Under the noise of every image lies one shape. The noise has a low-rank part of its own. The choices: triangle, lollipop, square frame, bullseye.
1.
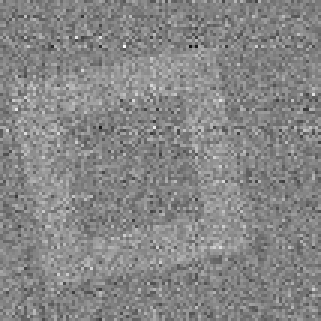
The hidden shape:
square frame
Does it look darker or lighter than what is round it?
lighter
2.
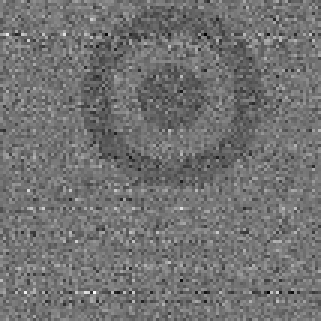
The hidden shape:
bullseye
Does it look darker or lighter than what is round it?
darker
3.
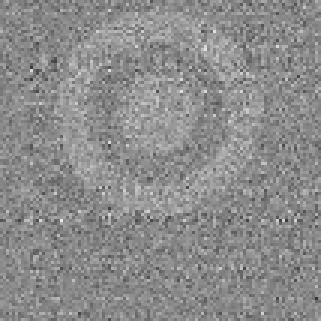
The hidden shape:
bullseye
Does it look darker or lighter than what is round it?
lighter
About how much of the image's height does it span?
two thirds
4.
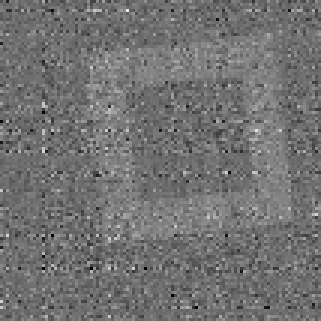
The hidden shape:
square frame
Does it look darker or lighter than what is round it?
lighter
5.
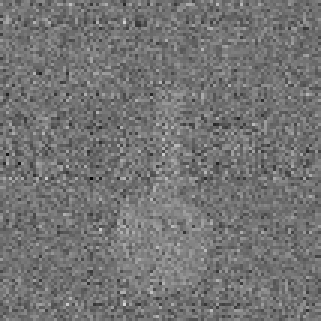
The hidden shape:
lollipop
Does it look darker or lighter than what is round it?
lighter
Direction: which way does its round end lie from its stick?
down
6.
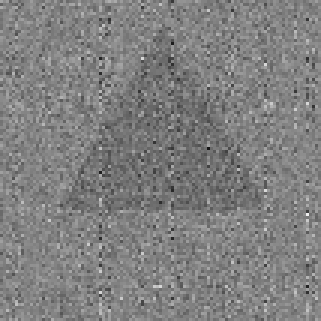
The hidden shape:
triangle
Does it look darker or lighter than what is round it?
darker
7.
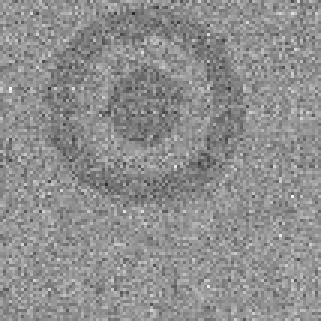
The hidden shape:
bullseye
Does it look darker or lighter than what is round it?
darker
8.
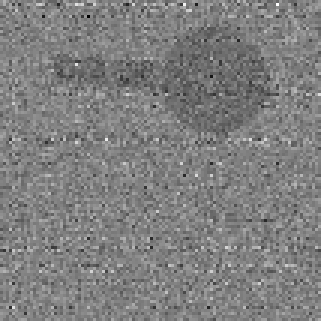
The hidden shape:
lollipop
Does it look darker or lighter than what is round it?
darker
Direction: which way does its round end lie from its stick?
right
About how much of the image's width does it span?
two thirds
